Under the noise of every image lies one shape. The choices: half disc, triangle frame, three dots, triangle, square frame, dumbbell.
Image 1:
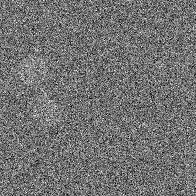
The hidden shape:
dumbbell
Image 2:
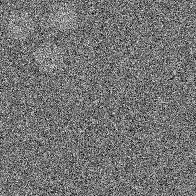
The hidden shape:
three dots
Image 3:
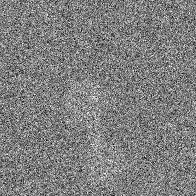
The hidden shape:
dumbbell
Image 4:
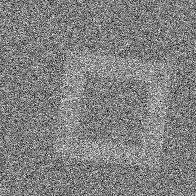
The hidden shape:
square frame
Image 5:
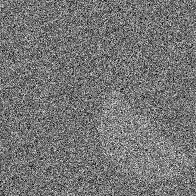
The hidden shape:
half disc
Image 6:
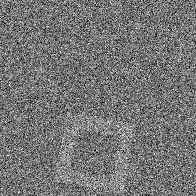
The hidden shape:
square frame
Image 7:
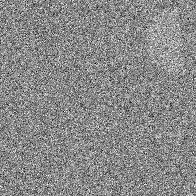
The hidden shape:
half disc
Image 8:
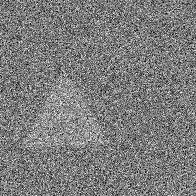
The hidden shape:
triangle
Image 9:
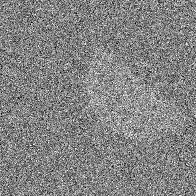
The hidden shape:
half disc
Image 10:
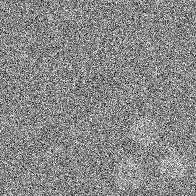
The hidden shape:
three dots
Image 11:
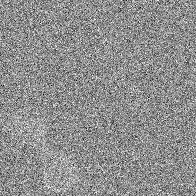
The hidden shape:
dumbbell
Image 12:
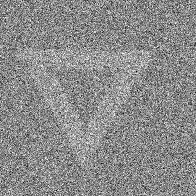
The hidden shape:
triangle frame
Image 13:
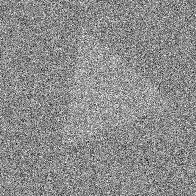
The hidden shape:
triangle
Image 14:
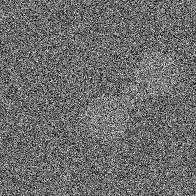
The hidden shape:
dumbbell
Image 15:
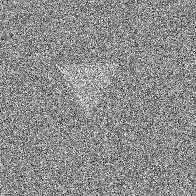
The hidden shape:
triangle
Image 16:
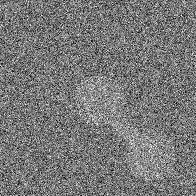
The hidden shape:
dumbbell
